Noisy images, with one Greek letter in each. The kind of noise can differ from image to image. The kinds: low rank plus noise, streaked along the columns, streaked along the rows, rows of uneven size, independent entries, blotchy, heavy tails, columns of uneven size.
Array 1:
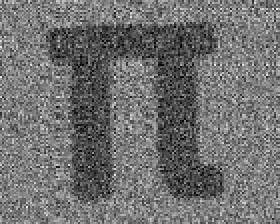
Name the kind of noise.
low rank plus noise
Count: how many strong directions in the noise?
one
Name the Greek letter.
pi
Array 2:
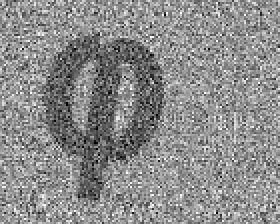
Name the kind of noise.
low rank plus noise
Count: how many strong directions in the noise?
five to eight
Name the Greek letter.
phi
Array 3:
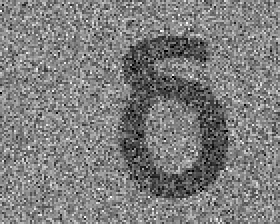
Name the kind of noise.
independent entries
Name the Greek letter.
delta
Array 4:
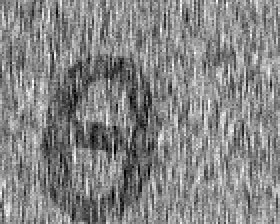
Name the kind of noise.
streaked along the columns
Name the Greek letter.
theta
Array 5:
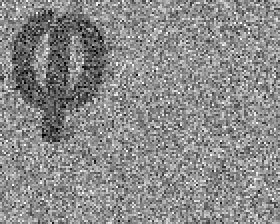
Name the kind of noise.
independent entries
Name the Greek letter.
phi
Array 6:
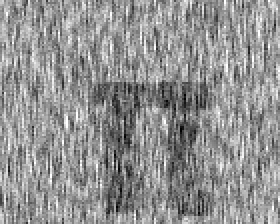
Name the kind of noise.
streaked along the columns
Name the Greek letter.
pi
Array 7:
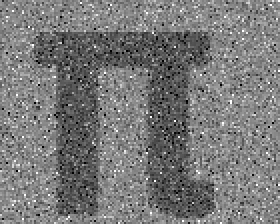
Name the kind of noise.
heavy tails
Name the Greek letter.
pi
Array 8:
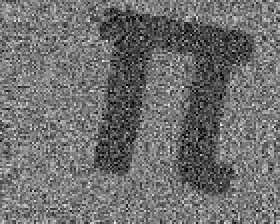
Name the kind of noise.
low rank plus noise
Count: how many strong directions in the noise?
three or four
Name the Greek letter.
pi
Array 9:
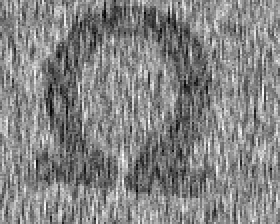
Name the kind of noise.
streaked along the columns
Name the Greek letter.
omega
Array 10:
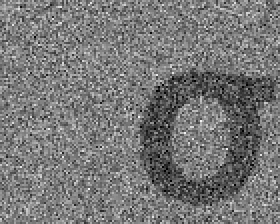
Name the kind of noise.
independent entries
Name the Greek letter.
sigma
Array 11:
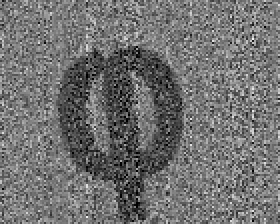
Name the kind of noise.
columns of uneven size
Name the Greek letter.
phi
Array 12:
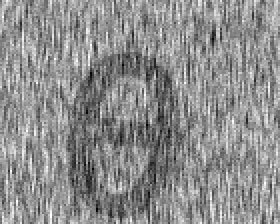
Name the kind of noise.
streaked along the columns
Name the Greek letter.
theta
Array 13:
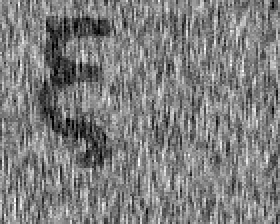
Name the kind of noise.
streaked along the columns
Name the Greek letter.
xi
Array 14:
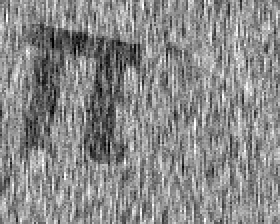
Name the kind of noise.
streaked along the columns
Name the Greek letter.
pi
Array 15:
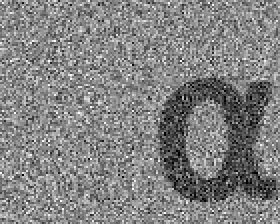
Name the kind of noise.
low rank plus noise
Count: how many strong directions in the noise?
five to eight
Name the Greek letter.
alpha
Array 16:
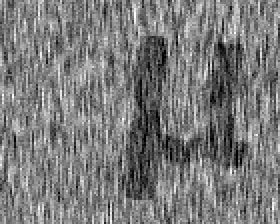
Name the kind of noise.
streaked along the columns
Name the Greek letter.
mu
